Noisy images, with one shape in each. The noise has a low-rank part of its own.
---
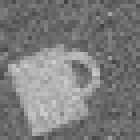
cup
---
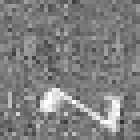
musical note
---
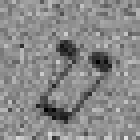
pair of musical notes
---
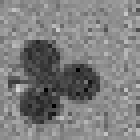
club
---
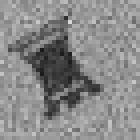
chess rook
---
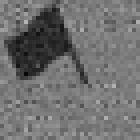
flag
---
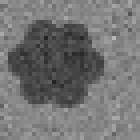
flower
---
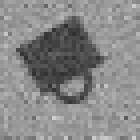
cup
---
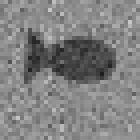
fish
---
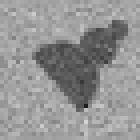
chess pawn
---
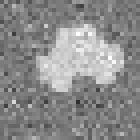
car
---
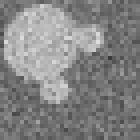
bear's head
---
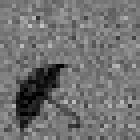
umbrella
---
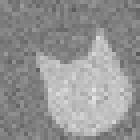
cat's head
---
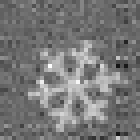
snowflake
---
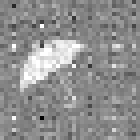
umbrella
